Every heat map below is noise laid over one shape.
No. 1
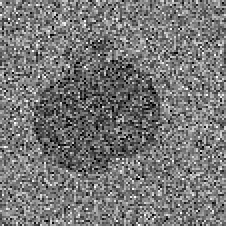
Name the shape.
apple
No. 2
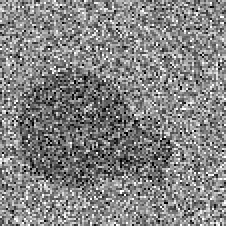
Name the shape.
light bulb
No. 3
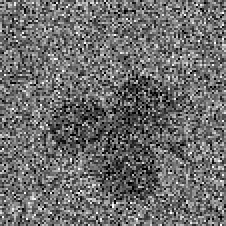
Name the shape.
club
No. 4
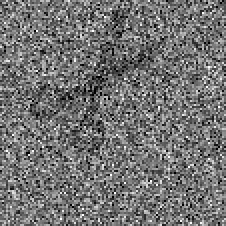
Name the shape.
pair of scissors
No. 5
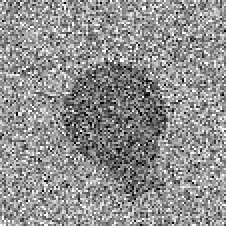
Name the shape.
light bulb
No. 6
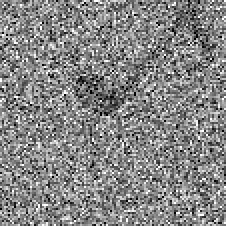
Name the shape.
musical note
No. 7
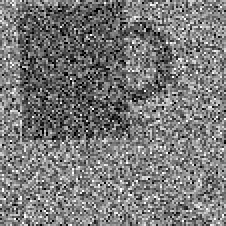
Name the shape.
cup
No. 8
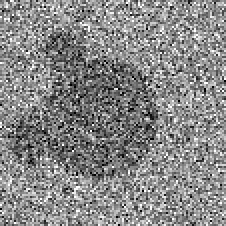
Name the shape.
bear's head
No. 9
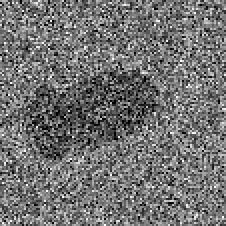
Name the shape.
footprint
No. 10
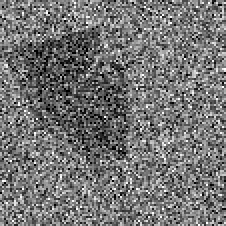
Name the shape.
chess knight
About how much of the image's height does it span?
two thirds
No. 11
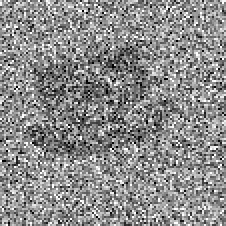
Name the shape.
telephone
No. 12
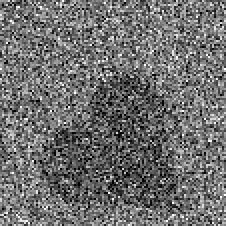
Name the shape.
heart
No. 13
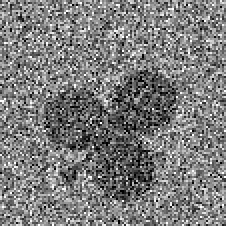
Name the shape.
club
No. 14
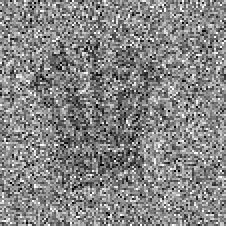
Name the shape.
chess queen
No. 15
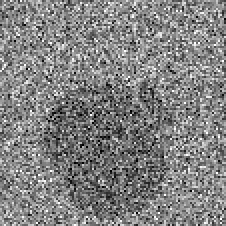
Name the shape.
apple
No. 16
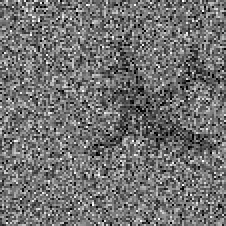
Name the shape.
airplane
